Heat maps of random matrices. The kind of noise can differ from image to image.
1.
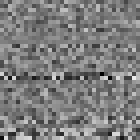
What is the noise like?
rows of uneven size
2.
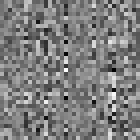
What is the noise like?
columns of uneven size
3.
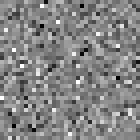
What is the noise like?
heavy tails
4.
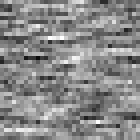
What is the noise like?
streaked along the rows
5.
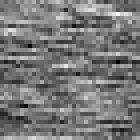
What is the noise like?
streaked along the rows
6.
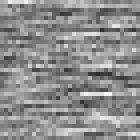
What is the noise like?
streaked along the rows
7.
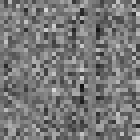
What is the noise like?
columns of uneven size
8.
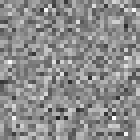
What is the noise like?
low rank plus noise
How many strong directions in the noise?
five to eight
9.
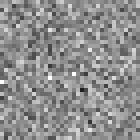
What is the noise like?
independent entries
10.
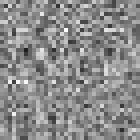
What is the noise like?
low rank plus noise
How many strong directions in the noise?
two
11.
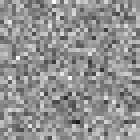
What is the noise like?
independent entries
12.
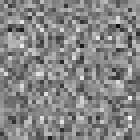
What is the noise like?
low rank plus noise
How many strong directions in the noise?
one
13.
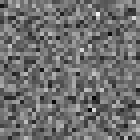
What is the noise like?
independent entries
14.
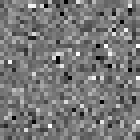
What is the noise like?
heavy tails
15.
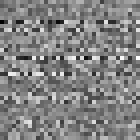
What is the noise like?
rows of uneven size
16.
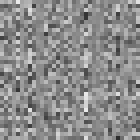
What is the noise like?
columns of uneven size
